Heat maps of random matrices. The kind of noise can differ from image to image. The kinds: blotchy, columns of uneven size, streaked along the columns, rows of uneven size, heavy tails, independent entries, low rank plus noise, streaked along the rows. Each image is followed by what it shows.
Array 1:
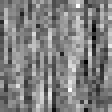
streaked along the columns
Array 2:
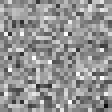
low rank plus noise
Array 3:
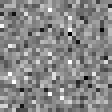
heavy tails
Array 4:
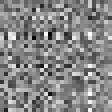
low rank plus noise
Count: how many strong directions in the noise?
one
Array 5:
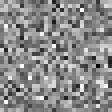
low rank plus noise
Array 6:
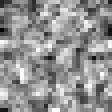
blotchy
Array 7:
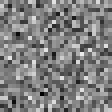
independent entries
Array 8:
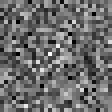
independent entries
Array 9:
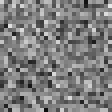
low rank plus noise
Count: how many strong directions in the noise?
five to eight
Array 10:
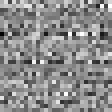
rows of uneven size
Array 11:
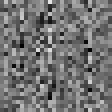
columns of uneven size
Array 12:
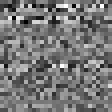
rows of uneven size
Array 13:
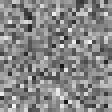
independent entries
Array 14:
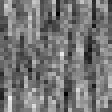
streaked along the columns
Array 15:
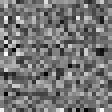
low rank plus noise
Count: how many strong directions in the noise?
two
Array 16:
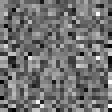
low rank plus noise
